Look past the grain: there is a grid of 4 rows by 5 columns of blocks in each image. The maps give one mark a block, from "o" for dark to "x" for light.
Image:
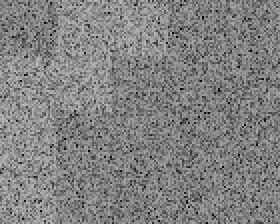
o x x o o
x x o o o
x o o o o
x o o o o
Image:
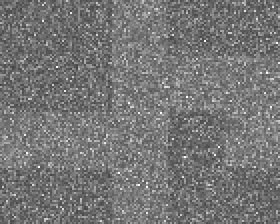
o o x o o
o o x x x
x x x o x
o o x o o
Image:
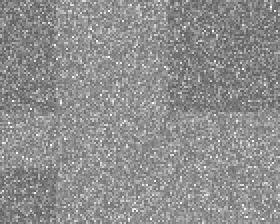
o x x o o
o x x o o
x x x x x
o x x x x
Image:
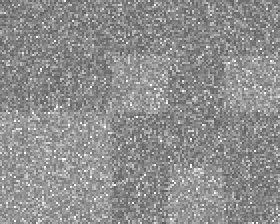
o o o o o
o o x o x
x x o o o
x x o x o
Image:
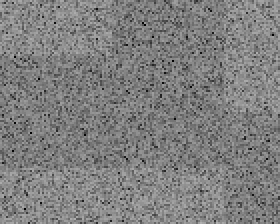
x x o o x
o o o o x
o o o o o
x x x x o
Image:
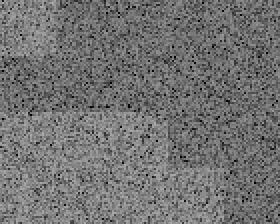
x o o o o
o o o o o
x x x o o
x x x x o
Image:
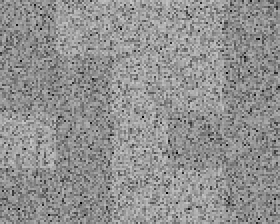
o x x x o
o o x x o
x o x o o
o o x x o
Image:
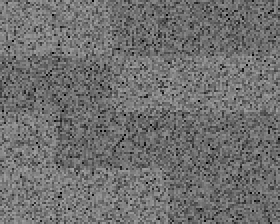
x x o o o
o o x x x
x o o o o
x x x o o
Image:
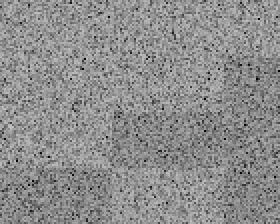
x x x x x
x x x x o
x x o o o
o o x x o
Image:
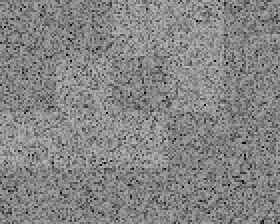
o o x x o
o x o x o
x x x o o
o o o o o
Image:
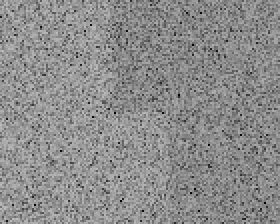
x x o o o
x x o o o
x x x o o
x x x o o
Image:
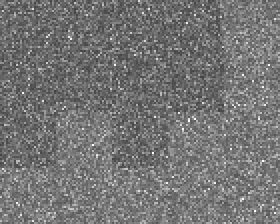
o o o o x
o o o o x
o x o x x
x x x x x
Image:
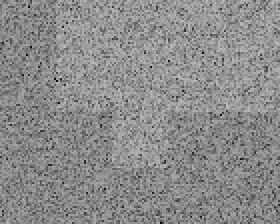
o x x x x
o x x x x
o o x o o
o o o o o
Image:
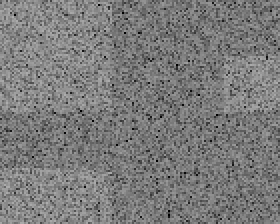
x x o o o
x x o o x
o o o o o
x x o o o
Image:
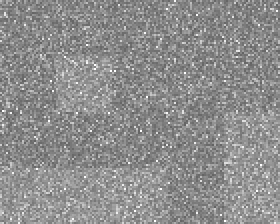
o o o o o
o x o o o
o o o o x
x x x o x
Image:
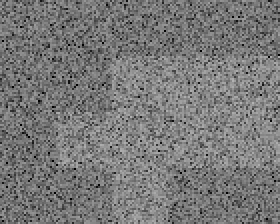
o o o o o
o o x x x
o x x x x
o o x o o
